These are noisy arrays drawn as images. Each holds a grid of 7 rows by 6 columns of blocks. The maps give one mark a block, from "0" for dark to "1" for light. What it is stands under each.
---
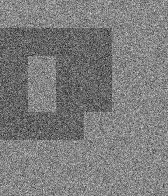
111111
000011
010011
010011
000111
111111
111111
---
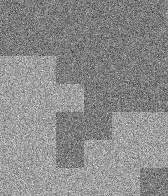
000000
000000
110000
111000
110011
110111
111110
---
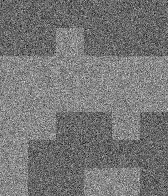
000000
001000
111111
111111
110010
100000
100110
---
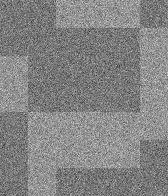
001110
000001
100001
100001
011111
011110
010000
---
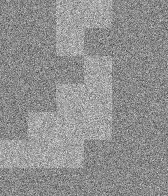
001100
001000
000100
001100
011100
111000
000000
